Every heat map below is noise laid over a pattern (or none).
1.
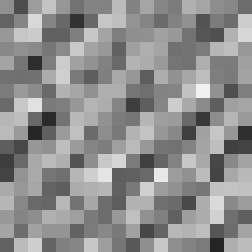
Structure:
diagonal stripes
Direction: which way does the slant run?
bottom left to top right
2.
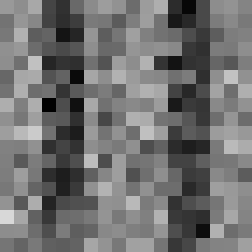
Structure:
vertical stripes
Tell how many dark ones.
2
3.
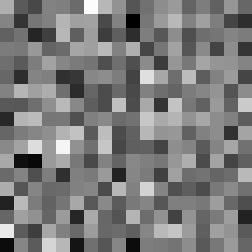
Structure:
only noise
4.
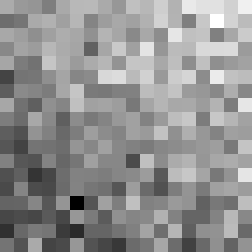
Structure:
a smooth slope
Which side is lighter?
top right
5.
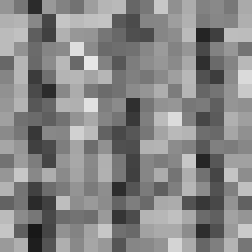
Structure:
vertical stripes
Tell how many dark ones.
3
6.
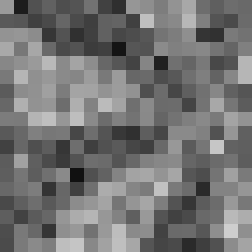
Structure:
spokes from one point
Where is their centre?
middle right
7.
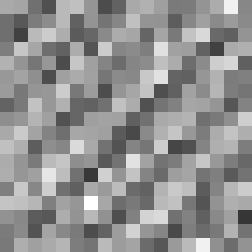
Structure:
diagonal stripes
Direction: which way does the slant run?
bottom left to top right
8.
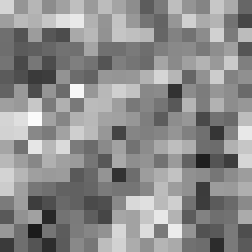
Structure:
spokes from one point
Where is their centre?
top right
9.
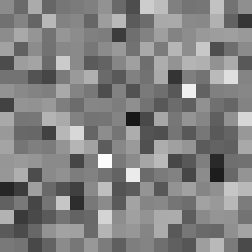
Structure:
only noise
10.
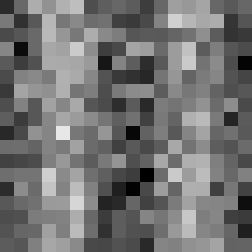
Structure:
vertical stripes
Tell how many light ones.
2
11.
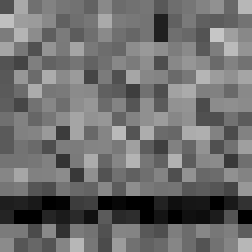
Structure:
one horizontal stripe
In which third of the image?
bottom
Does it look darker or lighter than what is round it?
darker
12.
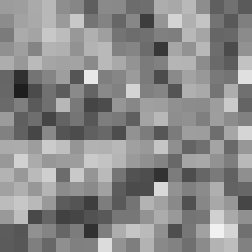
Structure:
spokes from one point
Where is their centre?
middle right
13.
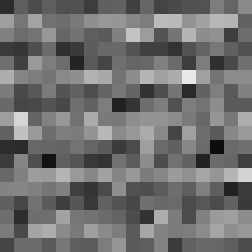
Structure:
horizontal stripes
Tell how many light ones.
5
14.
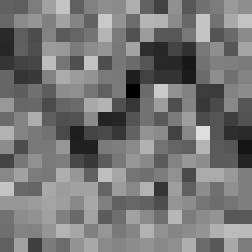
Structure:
a wavy band
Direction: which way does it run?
left to right
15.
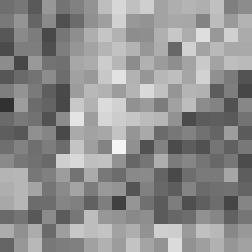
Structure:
spokes from one point
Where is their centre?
bottom left
